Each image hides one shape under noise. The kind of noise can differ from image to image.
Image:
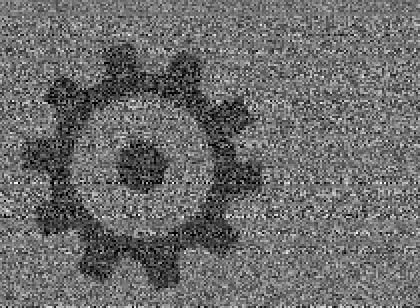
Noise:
rows of uneven size
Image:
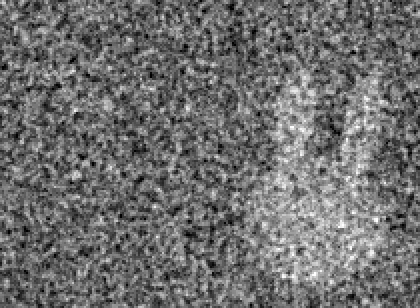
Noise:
blotchy
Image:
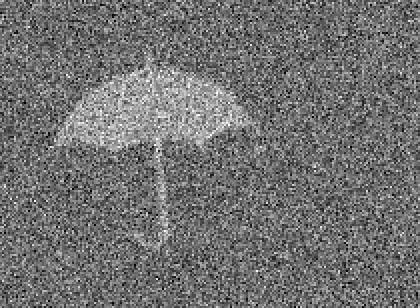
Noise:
independent entries
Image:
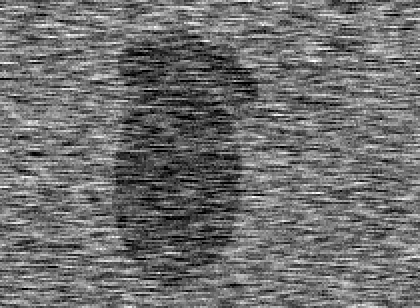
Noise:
streaked along the rows
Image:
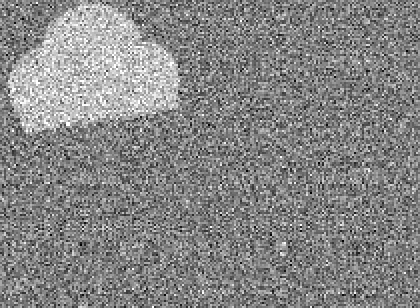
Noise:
low rank plus noise
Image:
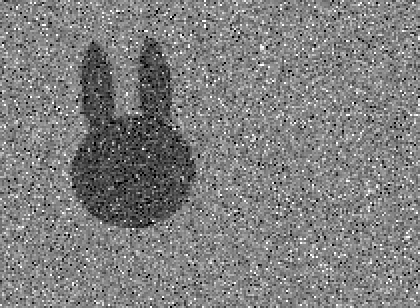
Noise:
heavy tails
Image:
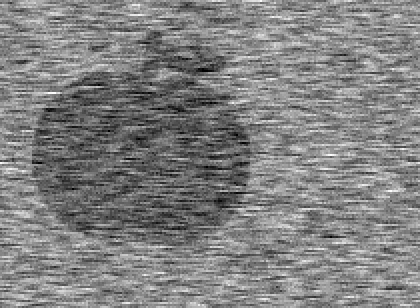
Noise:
streaked along the rows
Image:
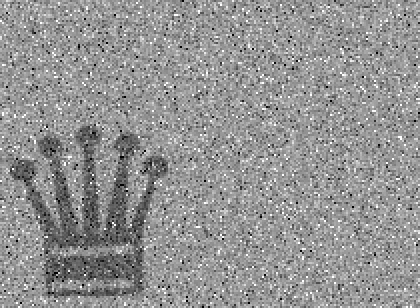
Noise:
heavy tails
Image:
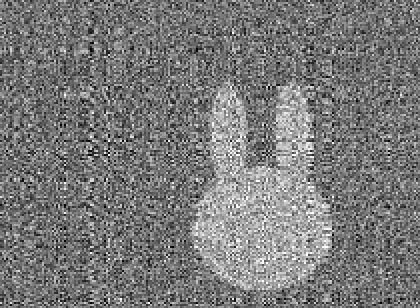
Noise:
low rank plus noise
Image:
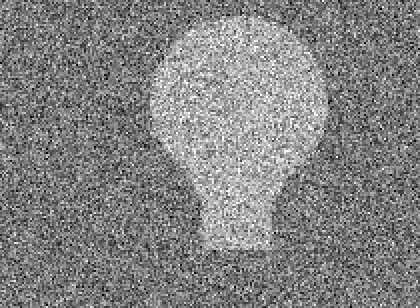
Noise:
independent entries
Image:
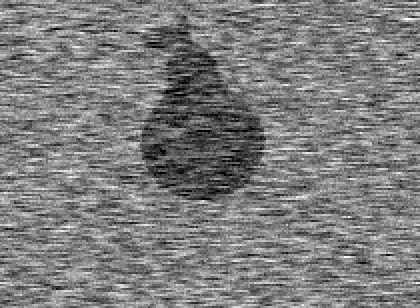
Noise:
streaked along the rows
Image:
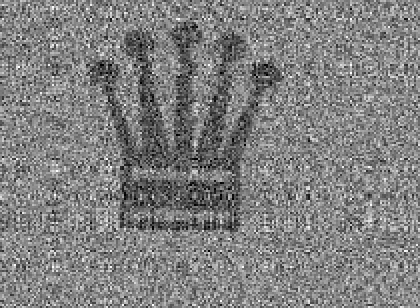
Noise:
low rank plus noise
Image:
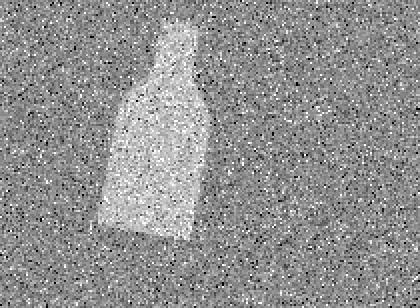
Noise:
heavy tails
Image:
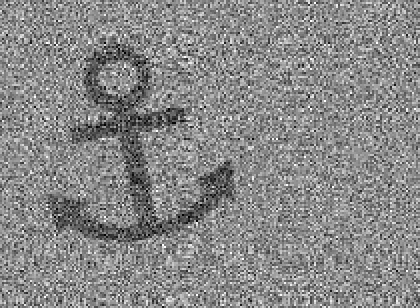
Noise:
low rank plus noise
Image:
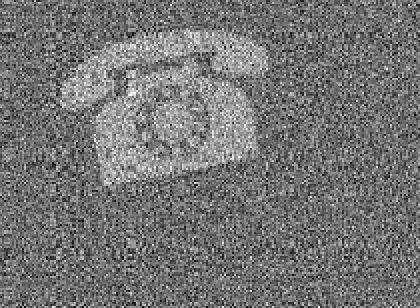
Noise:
low rank plus noise
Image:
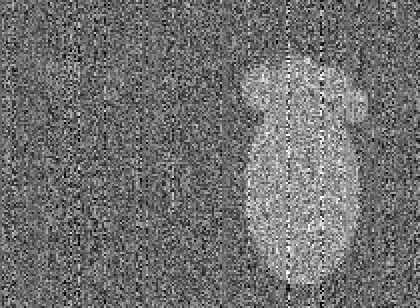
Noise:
columns of uneven size
